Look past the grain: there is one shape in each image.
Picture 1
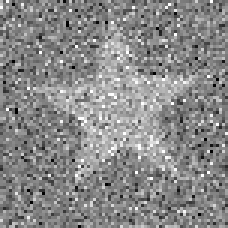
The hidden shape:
star
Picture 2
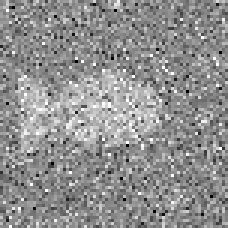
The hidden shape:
fish
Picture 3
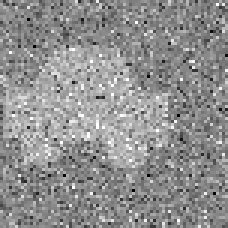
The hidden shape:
car
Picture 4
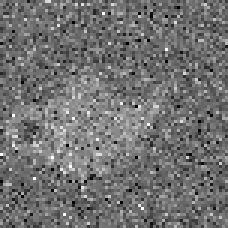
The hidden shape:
teapot
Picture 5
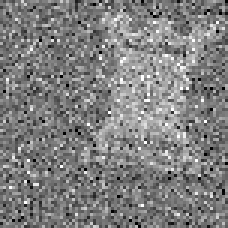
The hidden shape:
chess rook
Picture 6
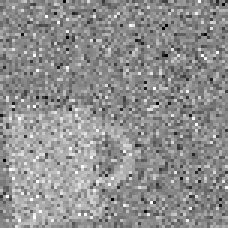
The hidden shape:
cup
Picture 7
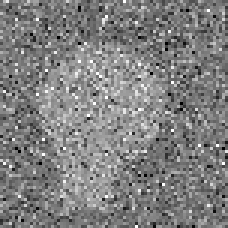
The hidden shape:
light bulb
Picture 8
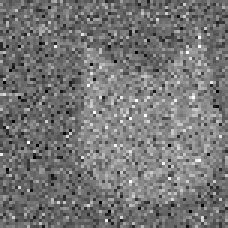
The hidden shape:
cat's head
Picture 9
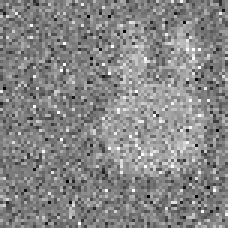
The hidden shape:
rabbit's head
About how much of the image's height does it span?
two thirds
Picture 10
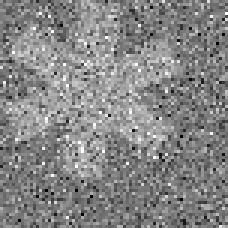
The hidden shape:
asterisk
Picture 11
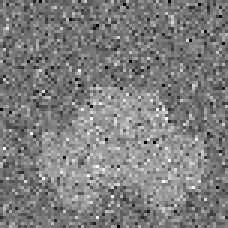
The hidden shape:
car
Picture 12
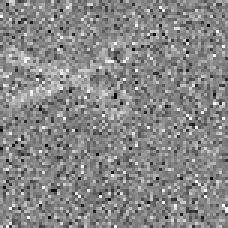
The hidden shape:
pair of scissors
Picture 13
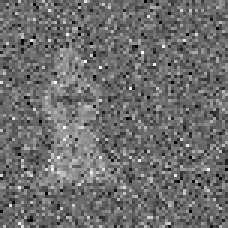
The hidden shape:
chess bishop
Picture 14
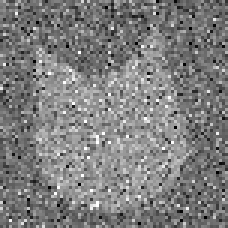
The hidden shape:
cat's head
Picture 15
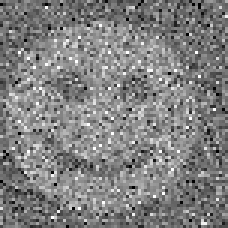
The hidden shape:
smiling face
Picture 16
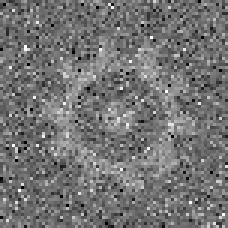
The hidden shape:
gear
